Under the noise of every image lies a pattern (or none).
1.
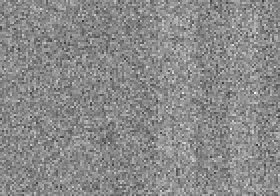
bands of columns
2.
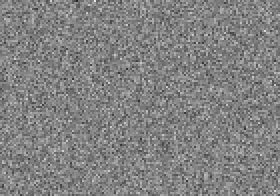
only noise
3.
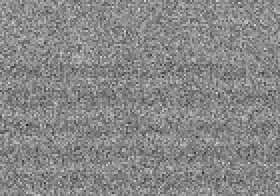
bands of rows
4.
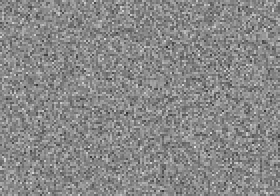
only noise
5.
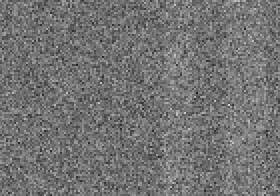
bands of columns
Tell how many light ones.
2
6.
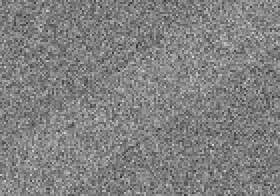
a diagonal band
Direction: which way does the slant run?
bottom left to top right
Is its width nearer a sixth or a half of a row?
a half
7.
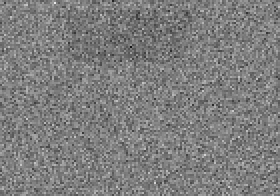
one block
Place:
top middle
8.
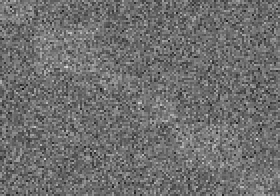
blocks along the diagonal
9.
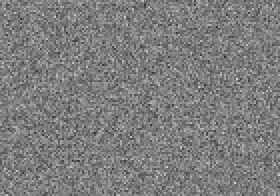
only noise
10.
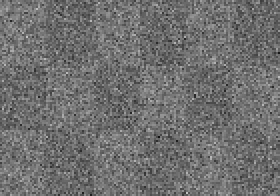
a checkerboard
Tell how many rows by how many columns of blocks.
3 by 6
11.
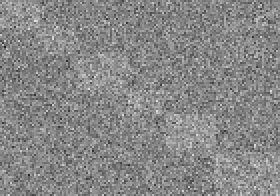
blocks along the diagonal
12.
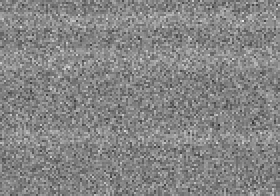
bands of rows
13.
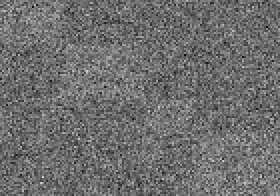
blocks along the diagonal
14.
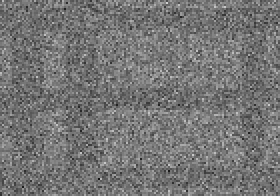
bands of rows crossing bands of columns
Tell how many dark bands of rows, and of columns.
3 and 3
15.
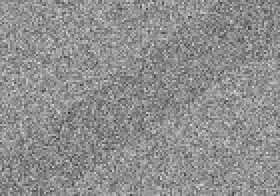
a diagonal band
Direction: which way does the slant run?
bottom left to top right
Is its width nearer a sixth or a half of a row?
a half
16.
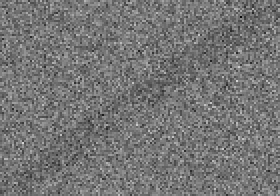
a diagonal band
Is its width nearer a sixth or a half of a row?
a sixth
